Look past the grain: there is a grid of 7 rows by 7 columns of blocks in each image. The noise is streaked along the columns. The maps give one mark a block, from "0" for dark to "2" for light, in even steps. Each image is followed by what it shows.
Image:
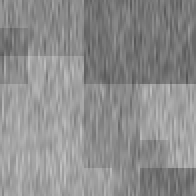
1 1 1 0 0 0 0
0 1 1 0 0 0 0
1 2 2 0 0 0 0
2 2 2 1 1 2 2
2 2 2 1 1 2 2
2 2 2 1 1 1 2
2 2 2 2 1 0 0
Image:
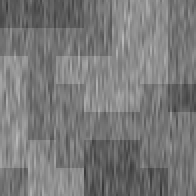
0 0 0 1 2 2 1
1 1 1 1 2 2 1
2 1 2 2 2 2 1
2 1 1 2 2 1 0
2 1 1 1 1 1 1
2 2 1 0 0 1 1
1 2 2 0 0 0 1
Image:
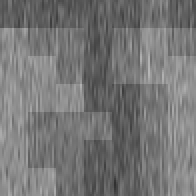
0 0 0 0 0 1 0
2 1 1 0 1 2 1
2 2 1 0 1 2 2
2 2 2 0 0 1 2
2 1 1 1 0 1 2
2 1 1 0 0 1 2
2 2 1 0 0 1 2
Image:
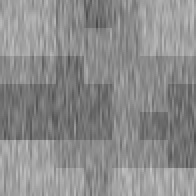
2 2 1 0 1 2 2
2 2 1 1 1 2 2
1 1 0 1 1 1 1
0 0 0 0 1 1 0
0 0 0 0 1 0 0
2 2 1 1 1 1 0
2 2 2 1 2 2 2
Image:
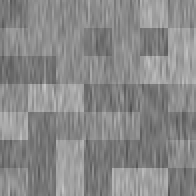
0 1 1 1 1 2 1
1 1 1 0 1 0 2
0 0 1 1 1 2 2
1 2 2 0 0 0 1
2 0 1 1 1 0 0
0 0 2 0 0 0 1
1 0 2 0 2 2 0
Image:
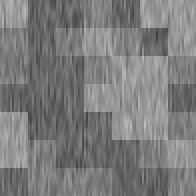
2 0 0 1 0 2 2
1 0 1 2 1 0 2
1 0 0 1 2 2 1
0 0 0 2 2 2 0
2 0 0 0 2 2 1
2 1 0 0 0 1 2
0 1 1 1 0 0 1
